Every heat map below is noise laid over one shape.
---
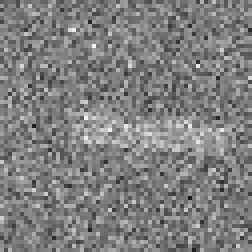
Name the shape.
bar
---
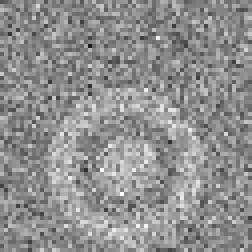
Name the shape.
bullseye
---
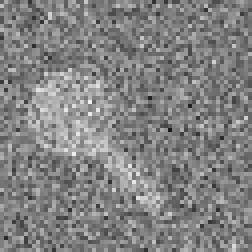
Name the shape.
lollipop
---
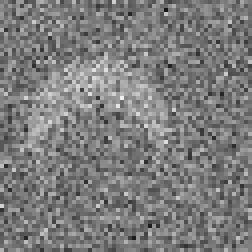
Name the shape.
crescent
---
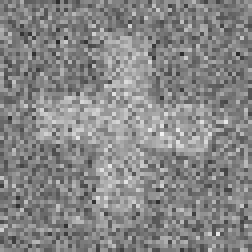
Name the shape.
cross
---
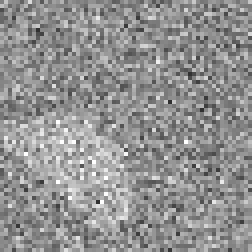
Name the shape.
half disc
